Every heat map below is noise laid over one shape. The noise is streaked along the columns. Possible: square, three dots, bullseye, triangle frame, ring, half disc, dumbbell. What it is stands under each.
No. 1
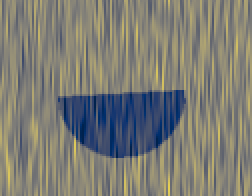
dark half disc
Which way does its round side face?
down
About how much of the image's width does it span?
half
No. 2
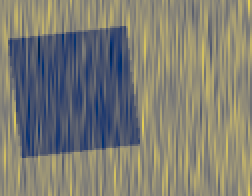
dark square
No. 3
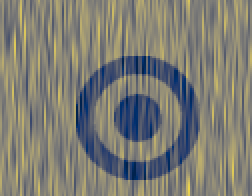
dark bullseye
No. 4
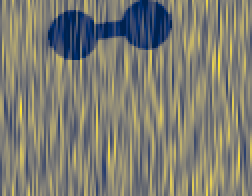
dark dumbbell
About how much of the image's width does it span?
half
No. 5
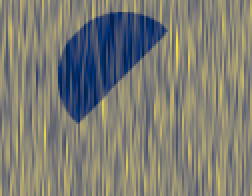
dark half disc
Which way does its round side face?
up and left
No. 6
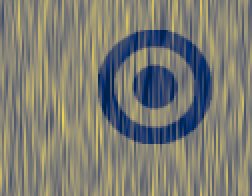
dark bullseye
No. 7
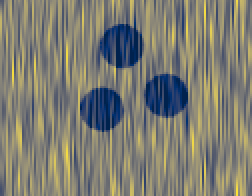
dark three dots
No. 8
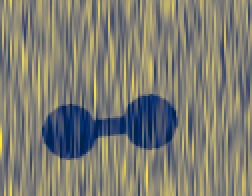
dark dumbbell
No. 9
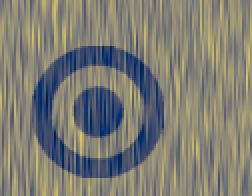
dark bullseye
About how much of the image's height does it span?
two thirds
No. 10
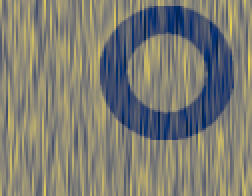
dark ring
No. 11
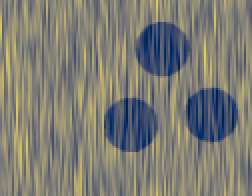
dark three dots
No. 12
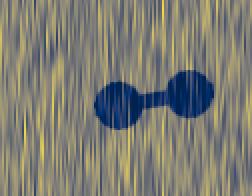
dark dumbbell
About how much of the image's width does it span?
half
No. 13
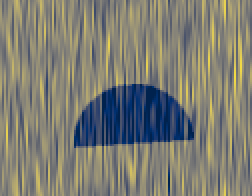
dark half disc
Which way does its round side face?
up
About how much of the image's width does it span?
half
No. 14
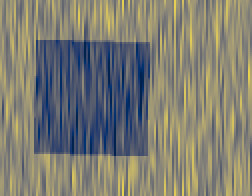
dark square
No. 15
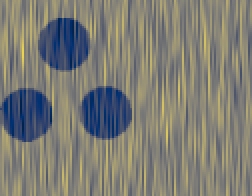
dark three dots
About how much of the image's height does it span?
two thirds
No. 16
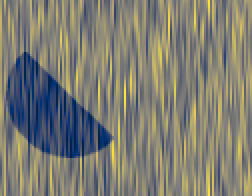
dark half disc
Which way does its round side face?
down and left
